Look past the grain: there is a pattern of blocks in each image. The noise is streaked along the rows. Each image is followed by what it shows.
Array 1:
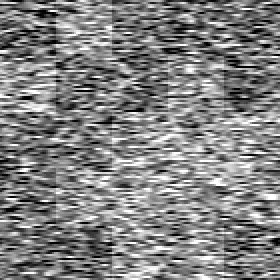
mirrored about the diagonal from the top left
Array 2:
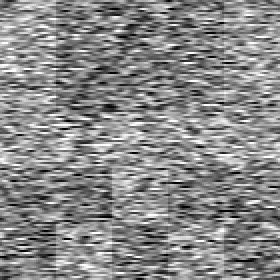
left and right mirror each other
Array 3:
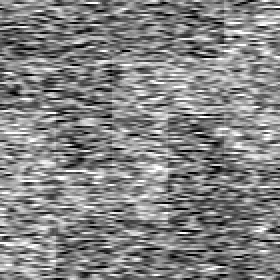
the same after a half turn
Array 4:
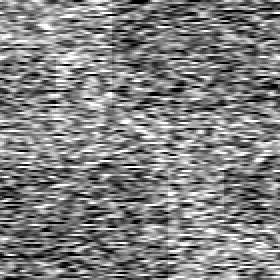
the same after a half turn
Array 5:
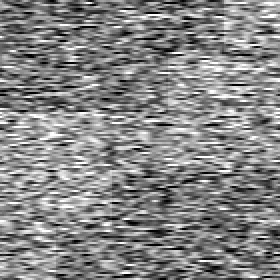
the same after a half turn
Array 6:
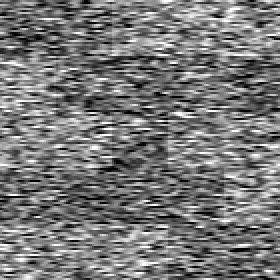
the same after a half turn
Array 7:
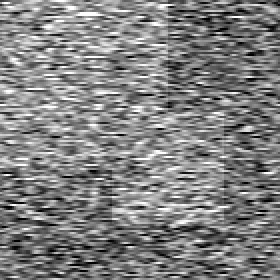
mirrored about the diagonal from the top left
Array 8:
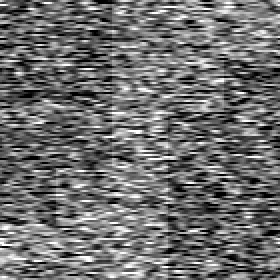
the same after a half turn
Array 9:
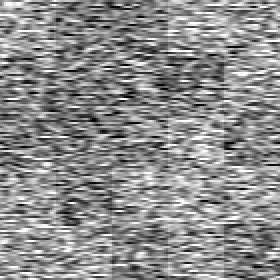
mirrored about the diagonal from the top left
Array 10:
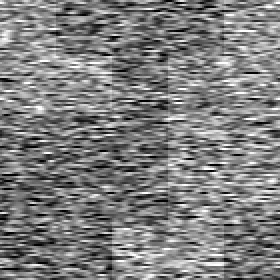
no symmetry
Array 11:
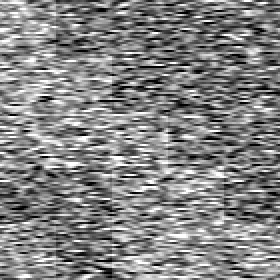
mirrored about the diagonal from the bottom left
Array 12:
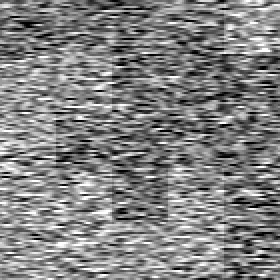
mirrored about the diagonal from the bottom left
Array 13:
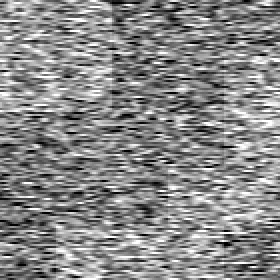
mirrored about the diagonal from the top left
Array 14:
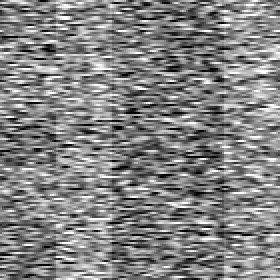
top and bottom mirror each other
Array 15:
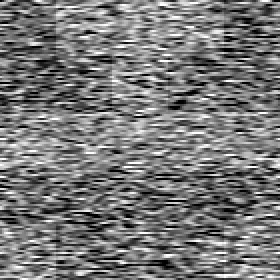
left and right mirror each other
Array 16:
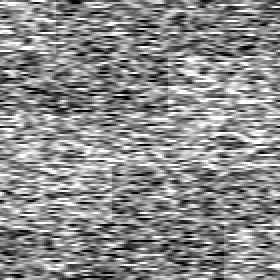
the same after a half turn
